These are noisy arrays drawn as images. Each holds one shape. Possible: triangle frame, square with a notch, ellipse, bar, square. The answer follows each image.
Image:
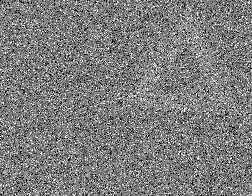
triangle frame
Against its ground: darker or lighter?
lighter
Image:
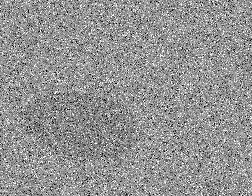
ellipse
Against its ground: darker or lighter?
darker
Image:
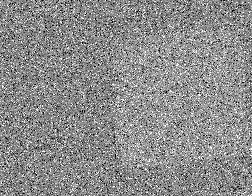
square
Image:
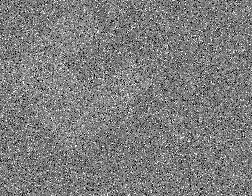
square with a notch
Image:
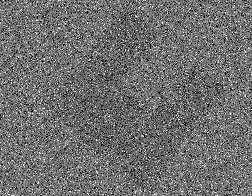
square with a notch
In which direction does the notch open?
up and right
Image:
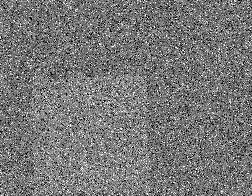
square
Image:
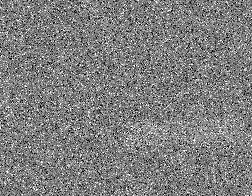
bar
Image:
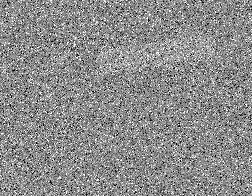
bar
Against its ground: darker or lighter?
lighter
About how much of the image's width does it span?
half
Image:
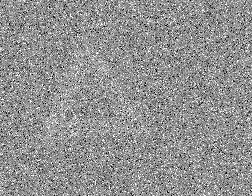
triangle frame
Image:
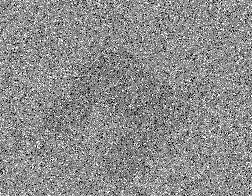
square with a notch
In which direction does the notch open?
down and left
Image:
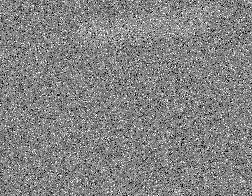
bar
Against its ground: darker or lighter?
lighter
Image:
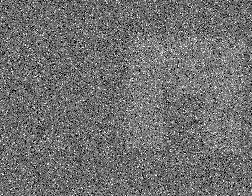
square with a notch
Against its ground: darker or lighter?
lighter
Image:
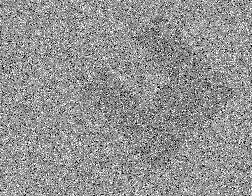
square with a notch
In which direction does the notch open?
up and left
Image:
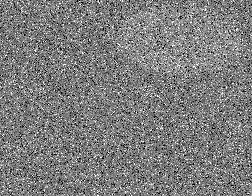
ellipse
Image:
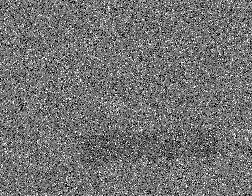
bar
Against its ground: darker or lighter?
darker
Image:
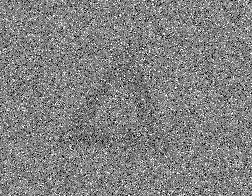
triangle frame
